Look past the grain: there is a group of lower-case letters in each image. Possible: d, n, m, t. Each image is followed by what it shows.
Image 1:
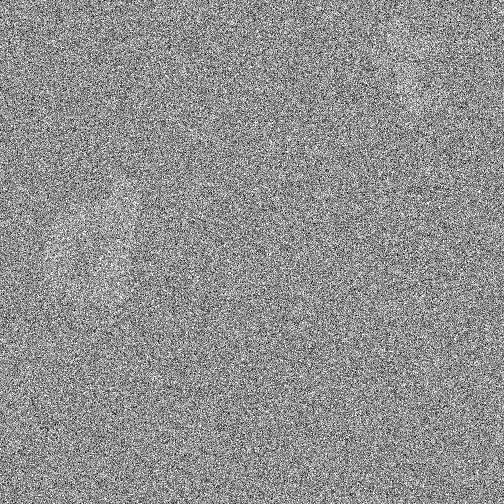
top right: t; middle left: d
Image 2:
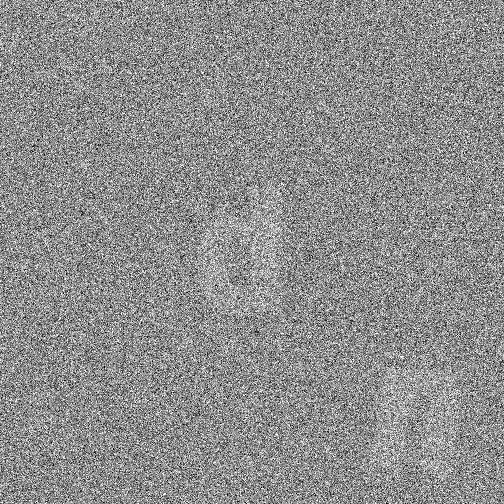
centre: d; bottom right: n
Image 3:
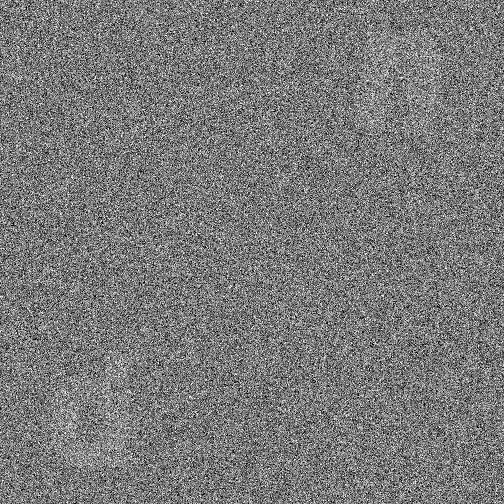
top right: n; bottom left: d
